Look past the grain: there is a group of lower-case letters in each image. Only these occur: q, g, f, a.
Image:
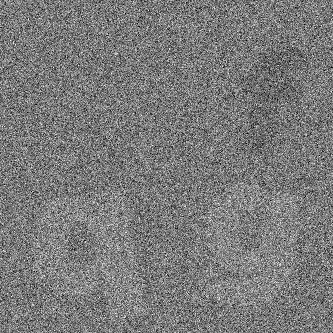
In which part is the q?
bottom left
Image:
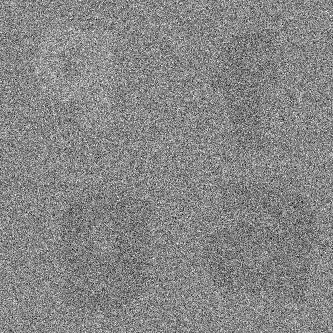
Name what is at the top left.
q
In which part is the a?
bottom right
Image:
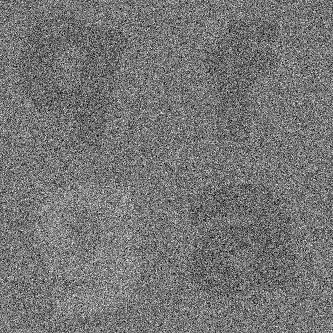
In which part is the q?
top left
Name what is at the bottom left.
g
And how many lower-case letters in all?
4
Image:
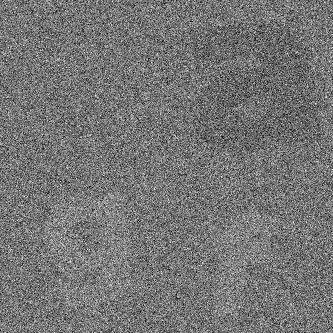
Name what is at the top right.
a
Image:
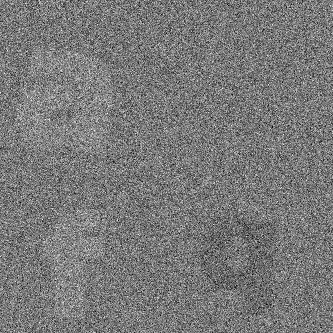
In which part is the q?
bottom right
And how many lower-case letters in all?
3
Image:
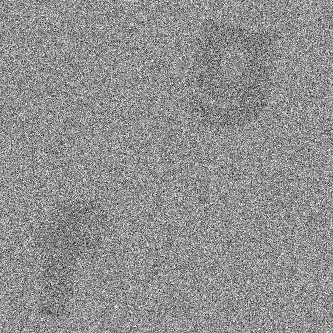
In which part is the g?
top right
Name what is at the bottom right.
nothing
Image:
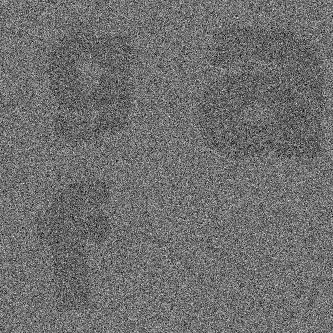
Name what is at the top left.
g
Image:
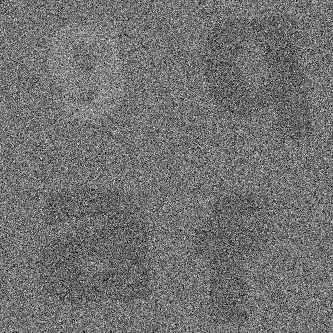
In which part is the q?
top right
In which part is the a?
bottom left
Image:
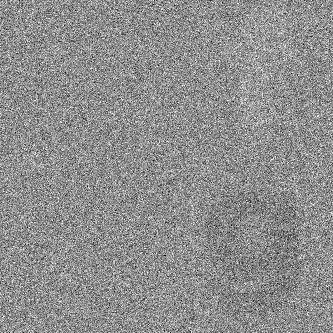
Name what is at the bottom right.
g
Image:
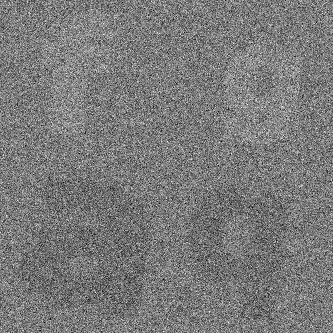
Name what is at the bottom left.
a
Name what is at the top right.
g
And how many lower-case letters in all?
4
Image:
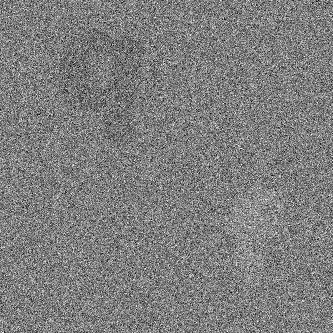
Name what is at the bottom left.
nothing
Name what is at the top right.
nothing
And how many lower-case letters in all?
2
